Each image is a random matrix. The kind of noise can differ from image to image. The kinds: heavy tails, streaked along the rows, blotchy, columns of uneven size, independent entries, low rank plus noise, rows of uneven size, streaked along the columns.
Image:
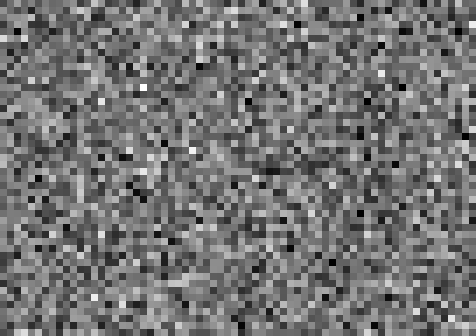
independent entries
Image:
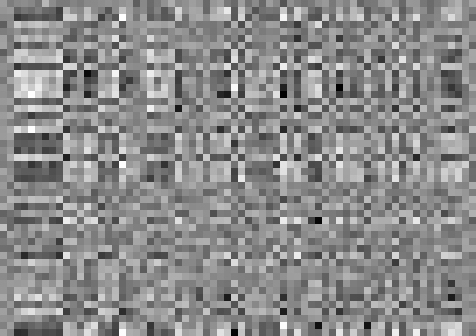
low rank plus noise
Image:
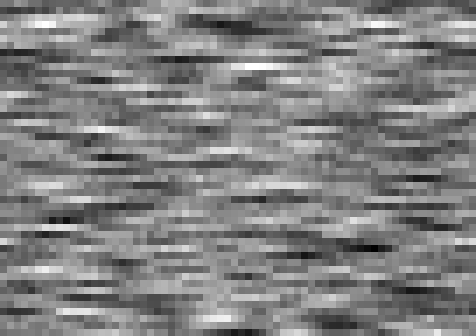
streaked along the rows
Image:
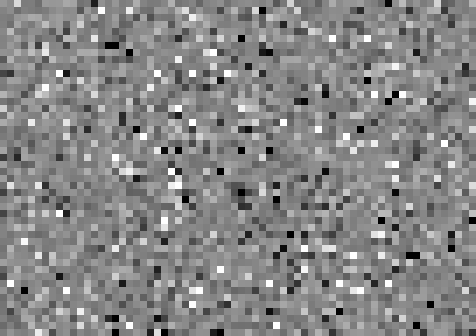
heavy tails
